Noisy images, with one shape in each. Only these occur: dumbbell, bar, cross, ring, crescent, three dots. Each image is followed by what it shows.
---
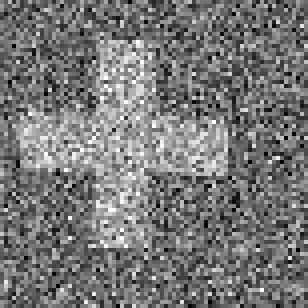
cross
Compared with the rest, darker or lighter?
lighter
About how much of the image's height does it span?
two thirds
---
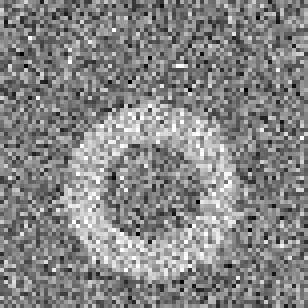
ring
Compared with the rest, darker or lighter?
lighter
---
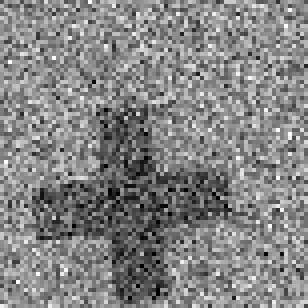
cross
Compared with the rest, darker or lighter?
darker
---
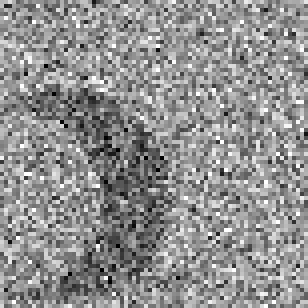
crescent
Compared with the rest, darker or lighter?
darker
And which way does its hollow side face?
left
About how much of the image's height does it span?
two thirds
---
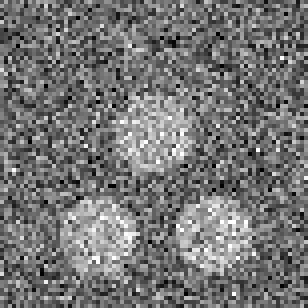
three dots
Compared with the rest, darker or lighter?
lighter
